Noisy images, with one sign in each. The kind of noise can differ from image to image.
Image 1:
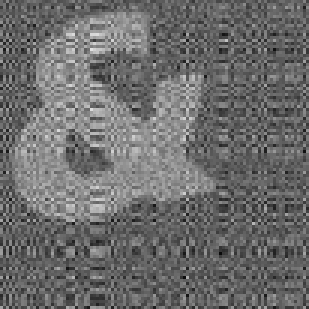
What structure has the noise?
low rank plus noise
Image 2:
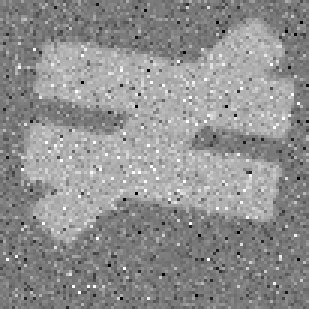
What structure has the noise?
heavy tails
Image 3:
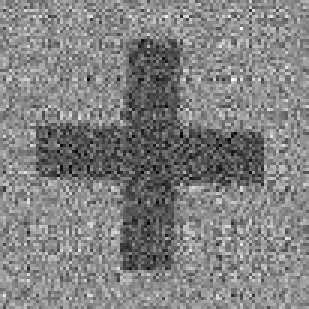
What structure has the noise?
low rank plus noise
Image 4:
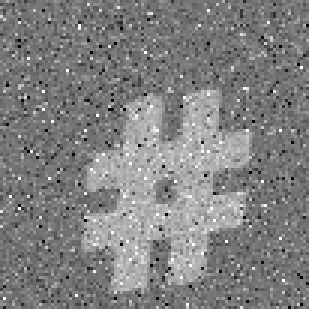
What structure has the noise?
heavy tails
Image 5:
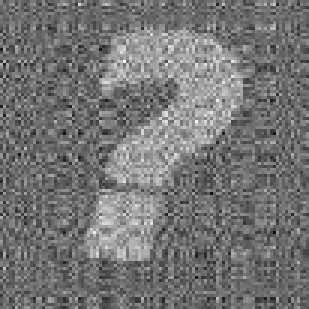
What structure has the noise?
low rank plus noise
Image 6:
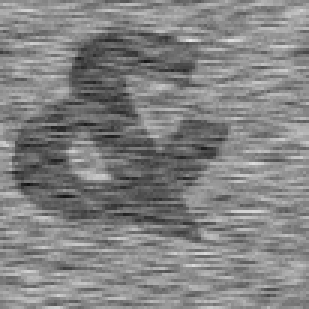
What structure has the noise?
streaked along the rows
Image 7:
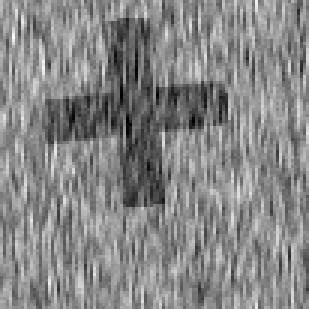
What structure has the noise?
streaked along the columns
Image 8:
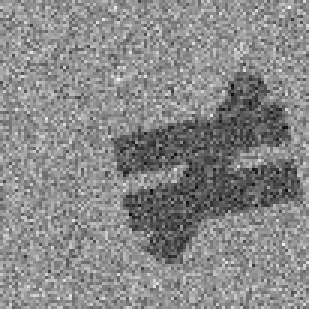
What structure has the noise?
independent entries
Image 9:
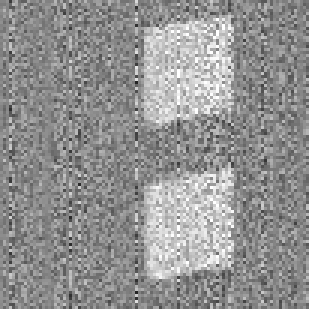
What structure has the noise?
columns of uneven size
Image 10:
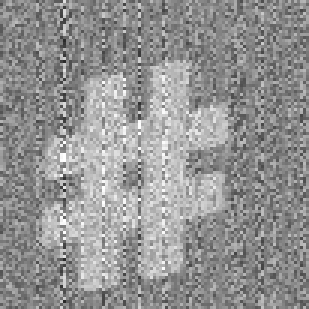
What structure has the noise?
columns of uneven size
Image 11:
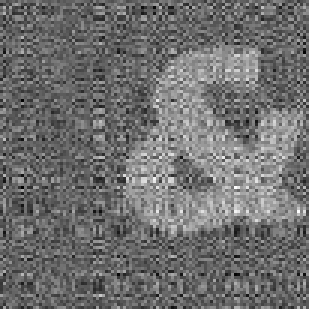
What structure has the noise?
low rank plus noise
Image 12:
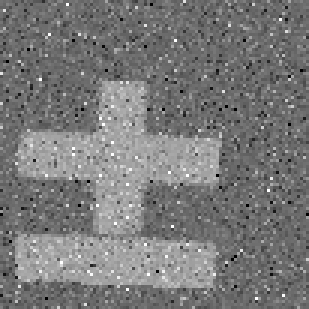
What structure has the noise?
heavy tails
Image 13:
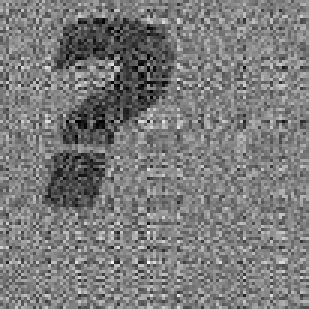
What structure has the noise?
low rank plus noise
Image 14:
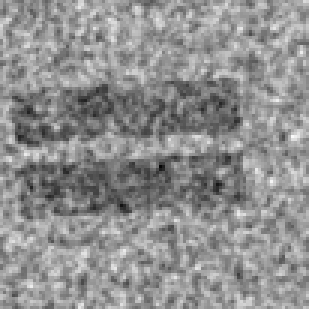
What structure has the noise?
blotchy
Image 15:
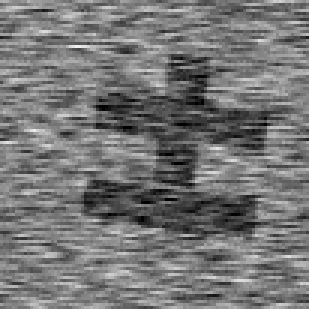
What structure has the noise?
streaked along the rows
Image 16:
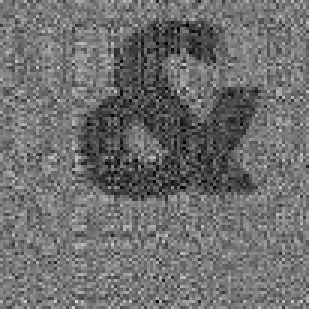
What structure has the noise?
low rank plus noise
